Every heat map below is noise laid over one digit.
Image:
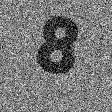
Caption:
dark 8
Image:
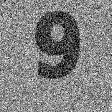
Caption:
dark 9
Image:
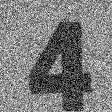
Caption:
dark 4
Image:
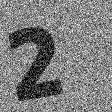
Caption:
dark 2
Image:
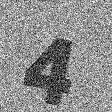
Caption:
dark 4
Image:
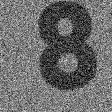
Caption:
dark 8
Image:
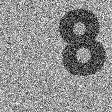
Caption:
dark 8
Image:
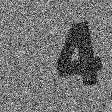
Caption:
dark 4
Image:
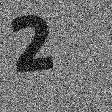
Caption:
dark 2
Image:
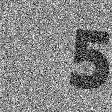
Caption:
dark 5
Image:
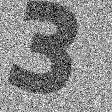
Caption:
dark 3
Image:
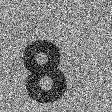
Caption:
dark 8
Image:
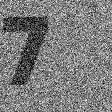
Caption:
dark 7
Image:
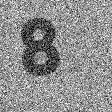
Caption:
dark 8
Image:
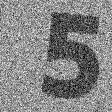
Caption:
dark 5
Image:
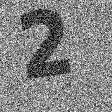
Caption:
dark 2
